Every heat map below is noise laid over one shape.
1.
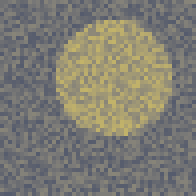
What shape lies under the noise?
disc
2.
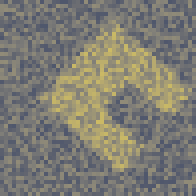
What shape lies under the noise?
square with a notch
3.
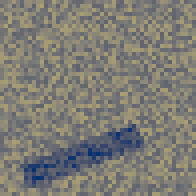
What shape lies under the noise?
bar
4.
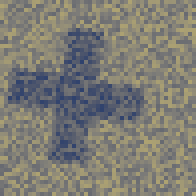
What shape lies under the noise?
cross
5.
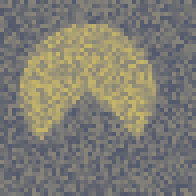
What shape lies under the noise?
disc with a wedge cut out
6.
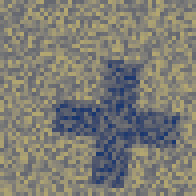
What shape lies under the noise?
cross
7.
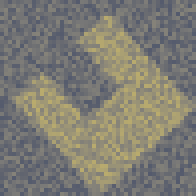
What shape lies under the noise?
square with a notch
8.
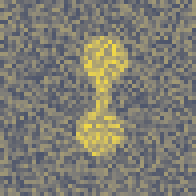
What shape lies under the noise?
dumbbell
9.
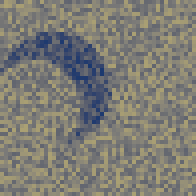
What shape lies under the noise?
crescent
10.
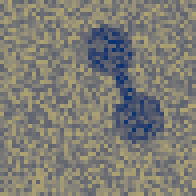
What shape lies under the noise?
dumbbell
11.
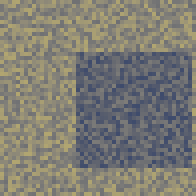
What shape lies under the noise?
square
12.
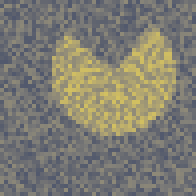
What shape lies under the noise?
disc with a wedge cut out
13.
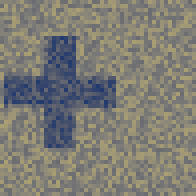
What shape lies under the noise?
cross
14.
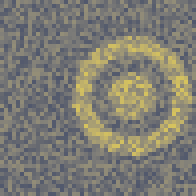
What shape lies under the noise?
bullseye
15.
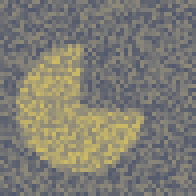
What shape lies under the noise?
disc with a wedge cut out
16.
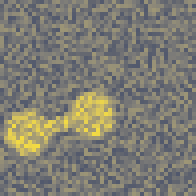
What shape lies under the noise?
dumbbell
